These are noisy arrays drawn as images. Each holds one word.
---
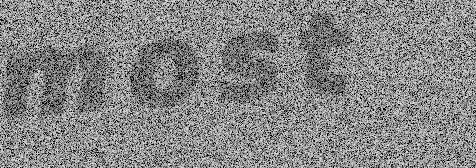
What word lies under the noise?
most
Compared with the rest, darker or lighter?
darker
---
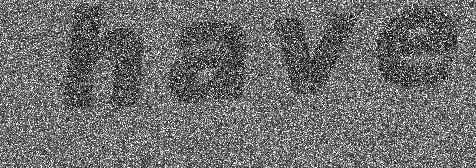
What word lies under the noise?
have
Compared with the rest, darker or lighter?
darker
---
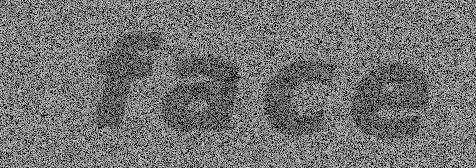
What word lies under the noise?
face
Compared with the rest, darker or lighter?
darker
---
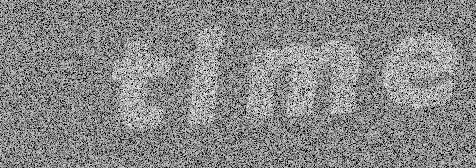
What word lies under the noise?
time
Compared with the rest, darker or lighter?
lighter
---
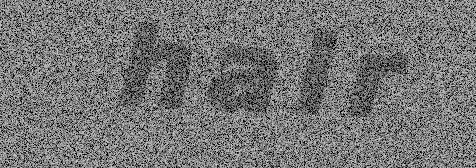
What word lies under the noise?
hair
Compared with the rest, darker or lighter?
darker
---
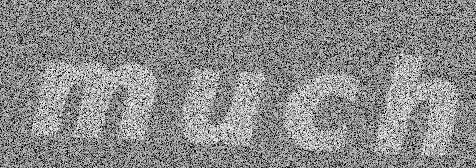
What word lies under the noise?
much
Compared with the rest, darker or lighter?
lighter
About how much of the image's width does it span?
nearly all
